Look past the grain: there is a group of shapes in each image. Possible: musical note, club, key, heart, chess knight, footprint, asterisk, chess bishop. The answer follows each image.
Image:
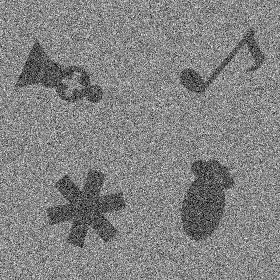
top left: chess bishop; top right: musical note; bottom left: asterisk; bottom right: footprint
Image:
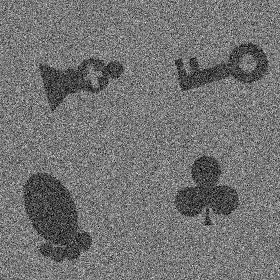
top left: chess bishop; top right: key; bottom left: footprint; bottom right: club
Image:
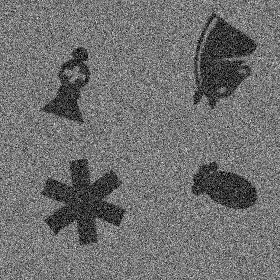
top left: chess bishop; top right: chess knight; bottom left: asterisk; bottom right: footprint
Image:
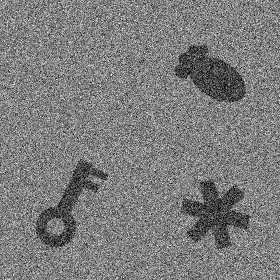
top right: footprint; bottom left: key; bottom right: asterisk
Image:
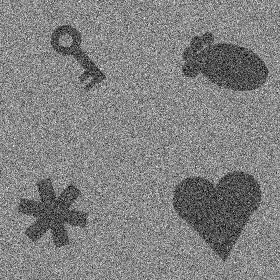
top left: key; top right: footprint; bottom left: asterisk; bottom right: heart
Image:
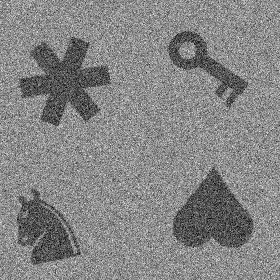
top left: asterisk; top right: key; bottom left: chess knight; bottom right: heart
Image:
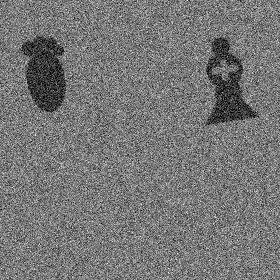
top left: footprint; top right: chess bishop
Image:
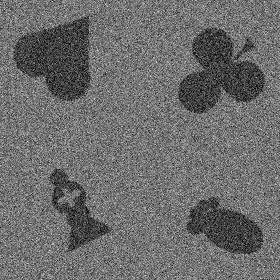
top left: heart; top right: club; bottom left: chess bishop; bottom right: footprint
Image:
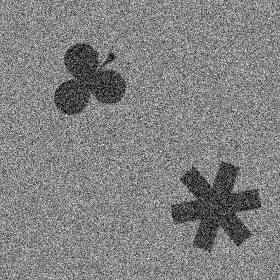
top left: club; bottom right: asterisk
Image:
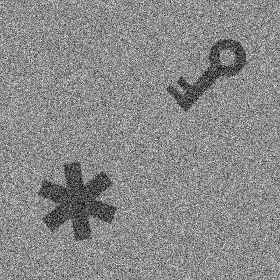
top right: key; bottom left: asterisk
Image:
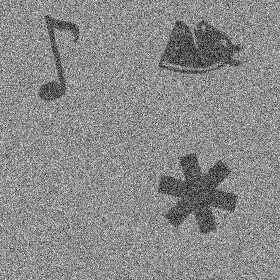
top left: musical note; top right: chess knight; bottom right: asterisk
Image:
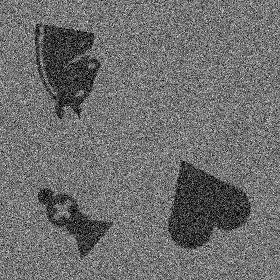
top left: chess knight; bottom left: chess bishop; bottom right: heart
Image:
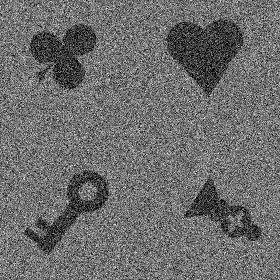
top left: club; top right: heart; bottom left: key; bottom right: chess bishop
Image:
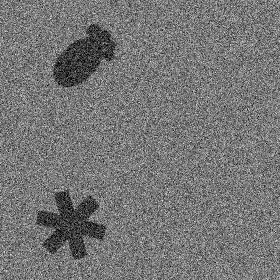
top left: footprint; bottom left: asterisk
